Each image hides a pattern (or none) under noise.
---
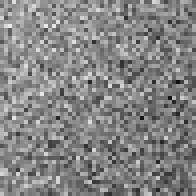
a smooth slope
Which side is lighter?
top left
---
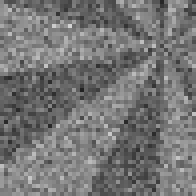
spokes from one point
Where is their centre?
top right
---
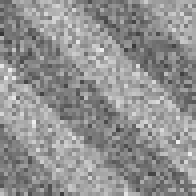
diagonal stripes
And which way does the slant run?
top left to bottom right
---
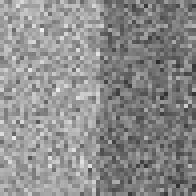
a sharp edge
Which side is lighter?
left
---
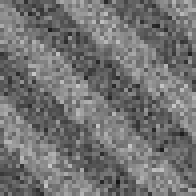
diagonal stripes
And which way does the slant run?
top left to bottom right
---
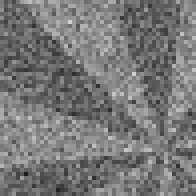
spokes from one point
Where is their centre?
bottom right
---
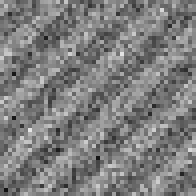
diagonal stripes
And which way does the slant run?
bottom left to top right
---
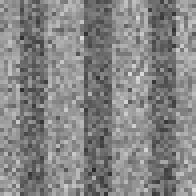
vertical stripes
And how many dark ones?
3
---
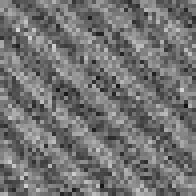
diagonal stripes
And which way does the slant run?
top left to bottom right
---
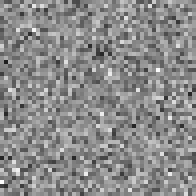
only noise
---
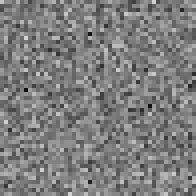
only noise
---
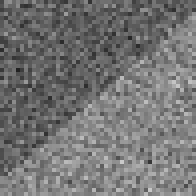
a sharp edge
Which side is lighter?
bottom right
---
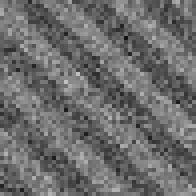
diagonal stripes
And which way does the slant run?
top left to bottom right
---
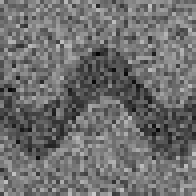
a wavy band
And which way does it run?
left to right
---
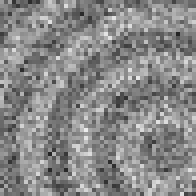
rings round one point
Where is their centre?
bottom right
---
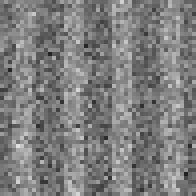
vertical stripes
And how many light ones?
4
